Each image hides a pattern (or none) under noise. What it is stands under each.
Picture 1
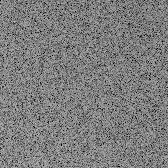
a smooth slope
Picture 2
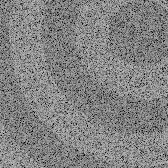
rings round one point
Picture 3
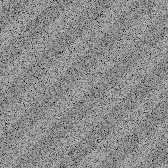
diagonal stripes
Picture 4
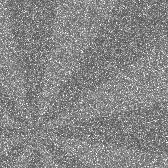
spokes from one point
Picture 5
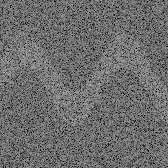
a wavy band
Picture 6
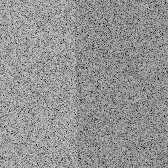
a sharp edge
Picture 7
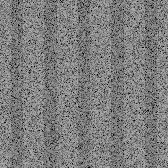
vertical stripes
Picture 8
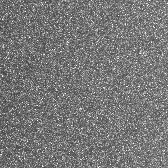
a smooth slope
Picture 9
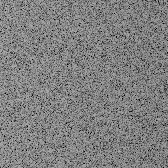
a smooth slope
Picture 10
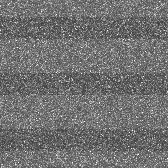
horizontal stripes
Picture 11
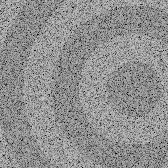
rings round one point
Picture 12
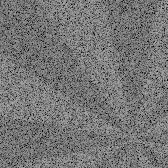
spokes from one point
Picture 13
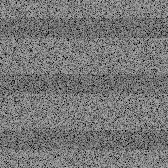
horizontal stripes
